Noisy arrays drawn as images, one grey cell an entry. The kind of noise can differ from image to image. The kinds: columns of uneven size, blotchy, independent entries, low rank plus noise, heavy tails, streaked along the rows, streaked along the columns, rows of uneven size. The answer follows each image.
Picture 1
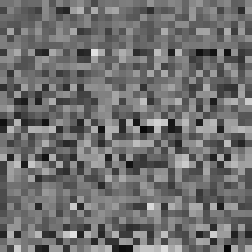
rows of uneven size
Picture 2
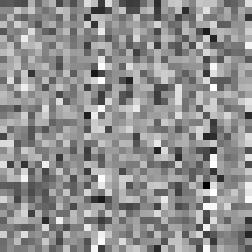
columns of uneven size
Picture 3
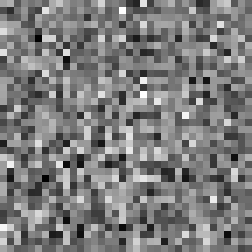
low rank plus noise
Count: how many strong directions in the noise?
five to eight
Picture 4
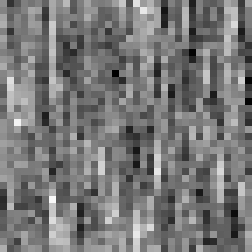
streaked along the columns
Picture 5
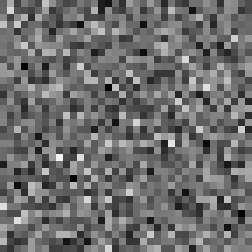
independent entries
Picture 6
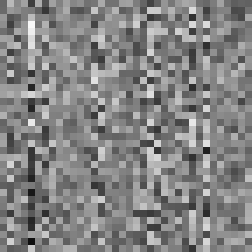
columns of uneven size
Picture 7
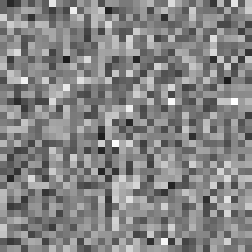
low rank plus noise
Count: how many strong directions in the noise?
three or four
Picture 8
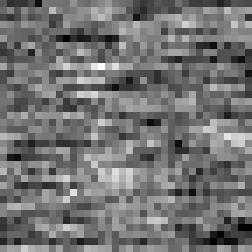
streaked along the rows
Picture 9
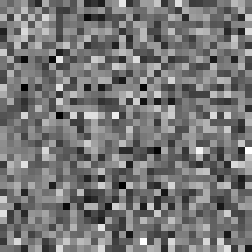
low rank plus noise
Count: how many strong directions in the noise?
five to eight
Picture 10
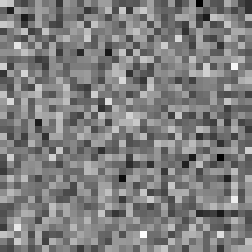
independent entries
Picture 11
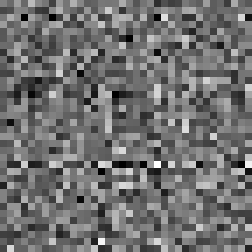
low rank plus noise
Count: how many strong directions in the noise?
one
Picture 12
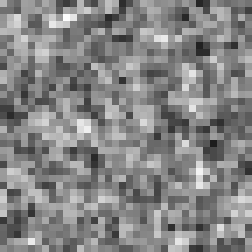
blotchy
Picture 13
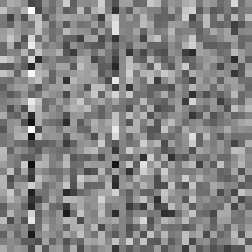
columns of uneven size
